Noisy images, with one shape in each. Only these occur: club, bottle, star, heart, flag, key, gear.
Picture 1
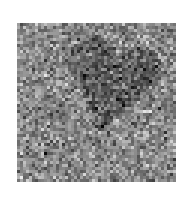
dark heart
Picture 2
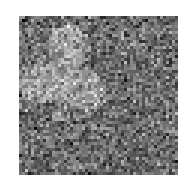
light club
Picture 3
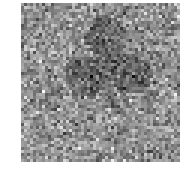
dark club
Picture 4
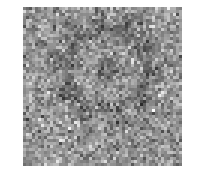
dark gear
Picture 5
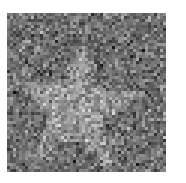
light star
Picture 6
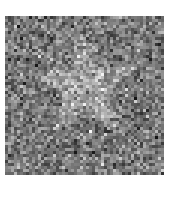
light star
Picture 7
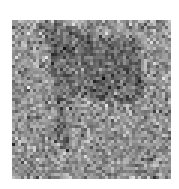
dark flag
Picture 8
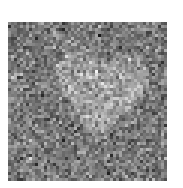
light heart
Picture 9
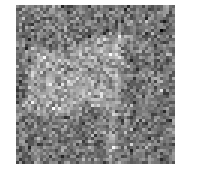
light flag
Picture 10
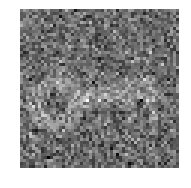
light key
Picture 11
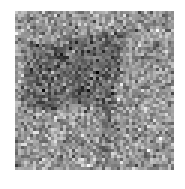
dark flag
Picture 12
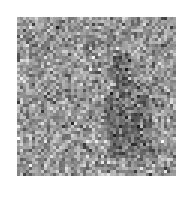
dark bottle
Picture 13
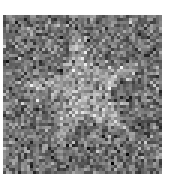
light star
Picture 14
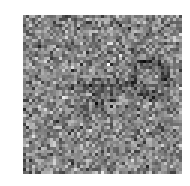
dark key
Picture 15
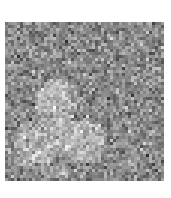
light club
